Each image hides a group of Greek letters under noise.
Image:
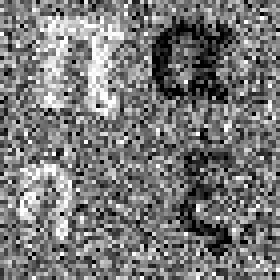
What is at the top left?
pi
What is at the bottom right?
xi
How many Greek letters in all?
4
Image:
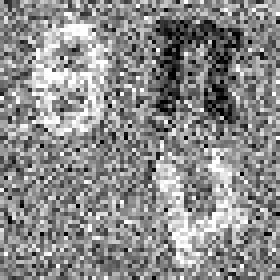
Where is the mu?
bottom right
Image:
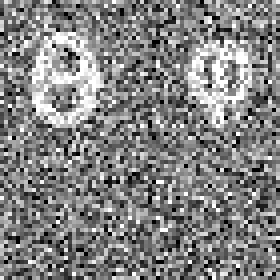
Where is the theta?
top left
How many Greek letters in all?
2
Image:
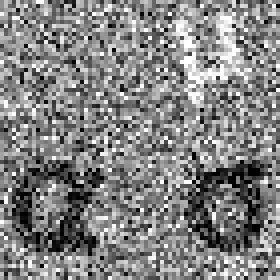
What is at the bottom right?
sigma
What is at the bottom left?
alpha
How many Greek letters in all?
3
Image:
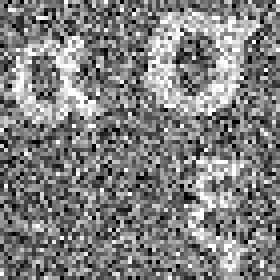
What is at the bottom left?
nothing
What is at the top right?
sigma
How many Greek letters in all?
3
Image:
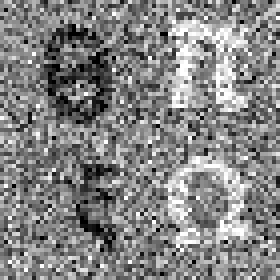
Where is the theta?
top left
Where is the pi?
top right
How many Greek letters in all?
4
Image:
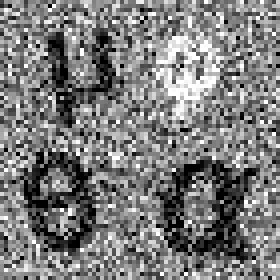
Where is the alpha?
bottom right
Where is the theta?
bottom left
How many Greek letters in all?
4
